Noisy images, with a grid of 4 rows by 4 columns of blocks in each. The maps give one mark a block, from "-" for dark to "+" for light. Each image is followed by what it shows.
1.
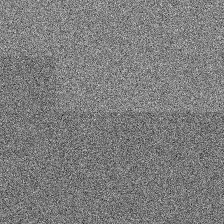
+ + + +
- + + +
- - - -
- - - -
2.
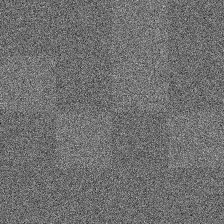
- - + -
+ - + -
- + - +
- - - -
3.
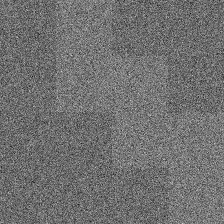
- + - -
- + + -
- - + +
- - - +
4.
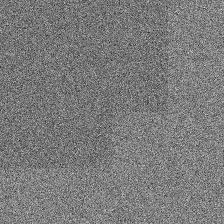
- - - +
- - - +
- - + +
+ + + +
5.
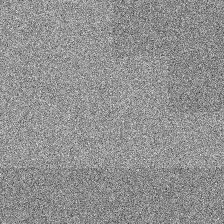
+ + - -
+ + + -
+ + + +
- - - -
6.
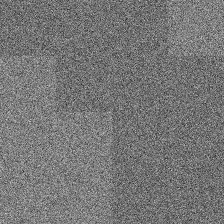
- - - +
+ - - -
+ + - -
+ + - -
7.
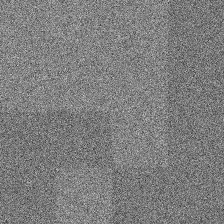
+ + + -
+ + + -
- - + -
- + - -
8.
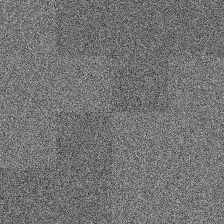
+ - - -
+ + - +
+ - + +
- - + +
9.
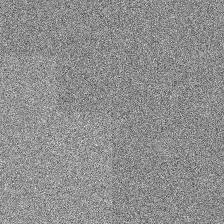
- - - -
+ - - -
+ + - -
+ + - -
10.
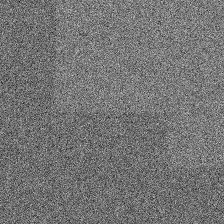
- + + +
- + + +
- - - +
- - - -
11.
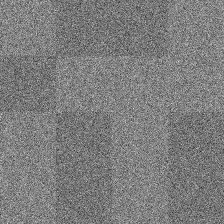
+ - - +
- + + +
+ - + -
+ - + -
